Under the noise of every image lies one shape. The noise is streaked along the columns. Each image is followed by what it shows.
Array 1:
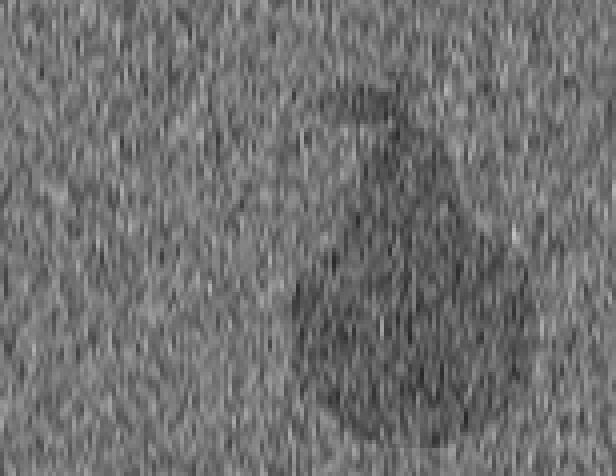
pear
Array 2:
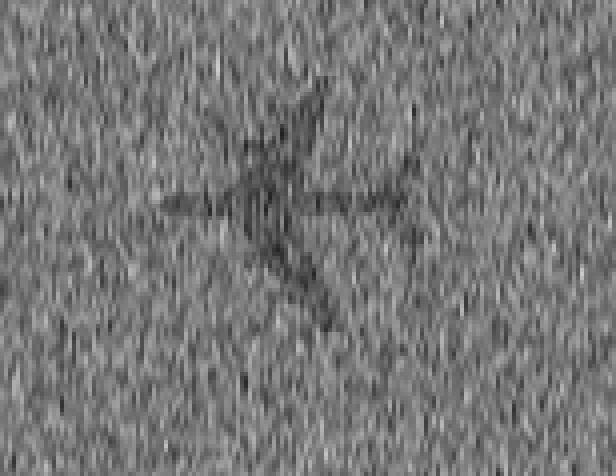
airplane
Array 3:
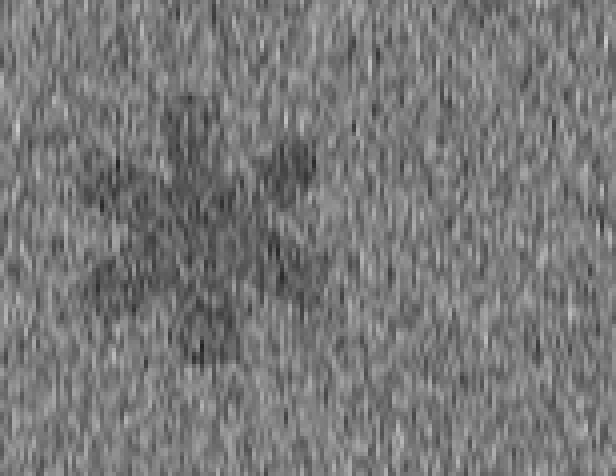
asterisk
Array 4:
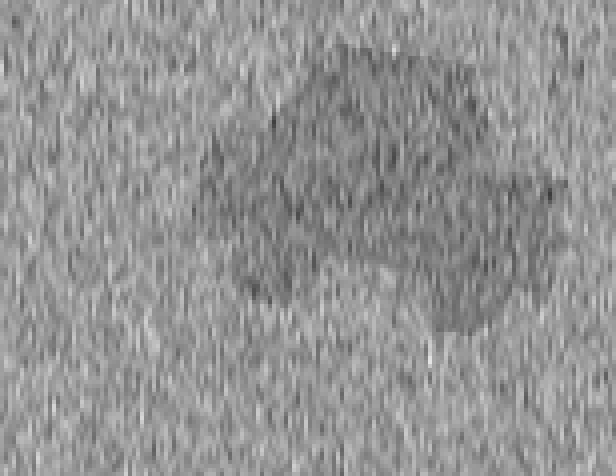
car
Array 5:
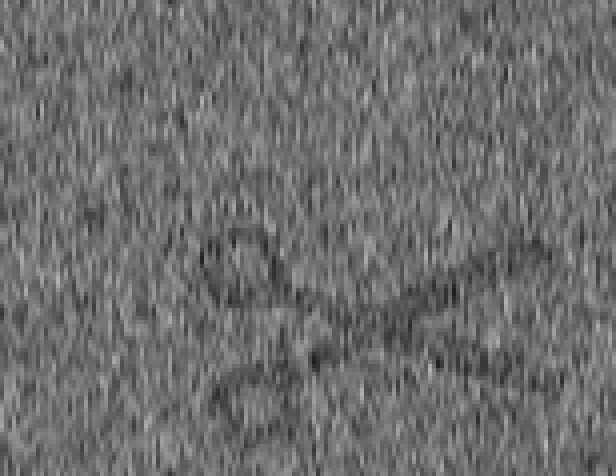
pair of scissors
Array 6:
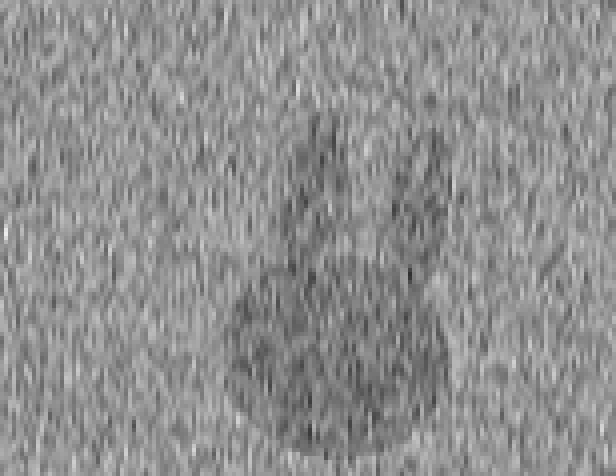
rabbit's head
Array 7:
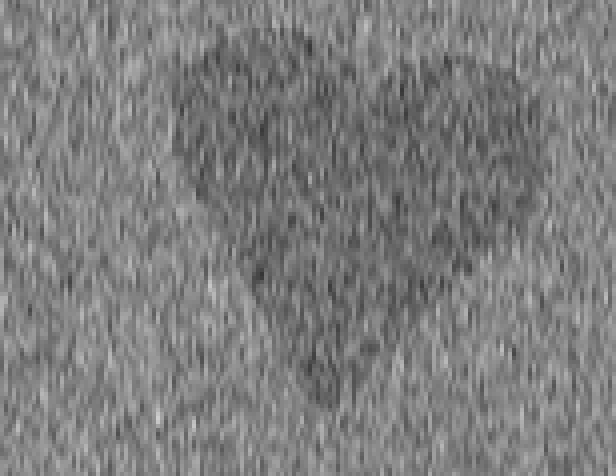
heart
